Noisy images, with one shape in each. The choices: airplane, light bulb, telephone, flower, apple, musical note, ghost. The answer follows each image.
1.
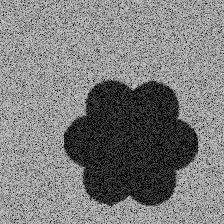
flower
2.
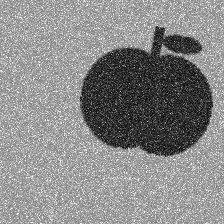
apple
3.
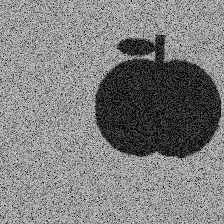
apple
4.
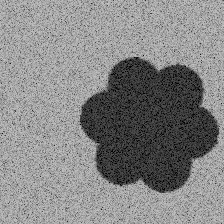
flower
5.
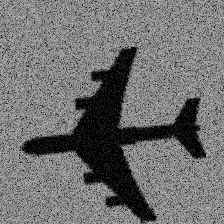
airplane
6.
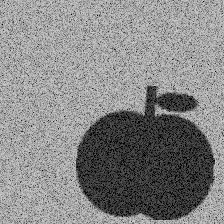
apple
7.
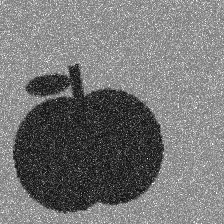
apple
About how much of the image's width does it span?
two thirds
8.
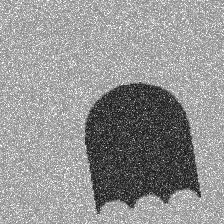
ghost
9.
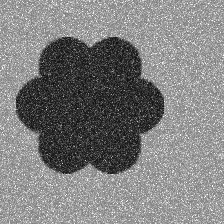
flower
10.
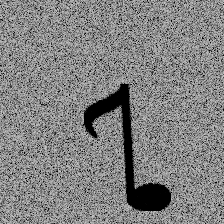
musical note
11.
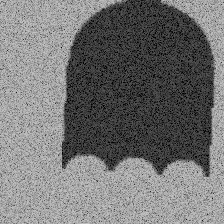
ghost
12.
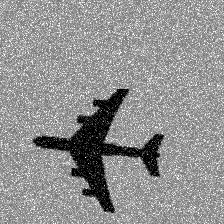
airplane
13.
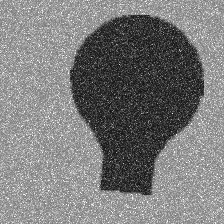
light bulb
